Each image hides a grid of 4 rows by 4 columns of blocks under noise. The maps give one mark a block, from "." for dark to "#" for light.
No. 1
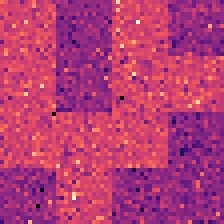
# . # .
# . # #
# # # .
. # . .
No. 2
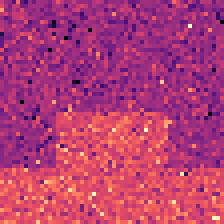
. . . .
. . . .
. # # .
# # # #
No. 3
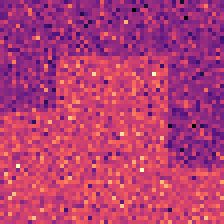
. . . .
. # # .
# # # .
# # # #
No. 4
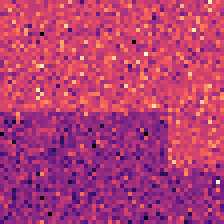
# # # #
# # # #
. . . #
. . . .
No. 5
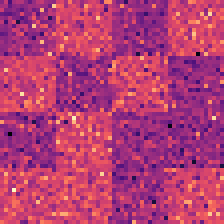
. # . #
# . # .
. # . .
# # . #
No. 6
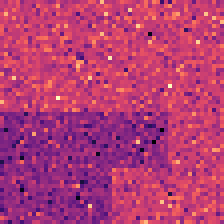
# # # #
# # # #
. . . #
. . # #
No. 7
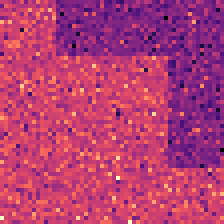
# . . .
# # # .
# # # .
# # # #
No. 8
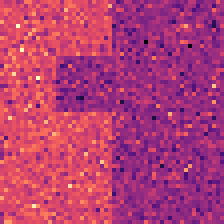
# # . .
# . . .
# # . .
# # . .
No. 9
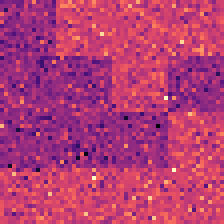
. # # #
. . # .
. . . #
# # # #
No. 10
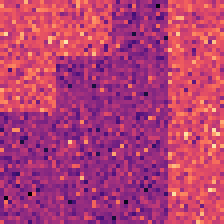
# # . #
# . . #
. . . #
. . . #
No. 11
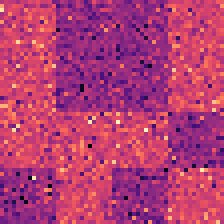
# . . #
# . . #
# # # .
. # . #
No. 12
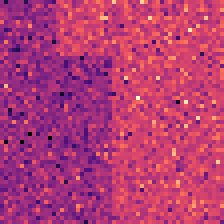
. # # #
. . # #
. . # #
. . # #
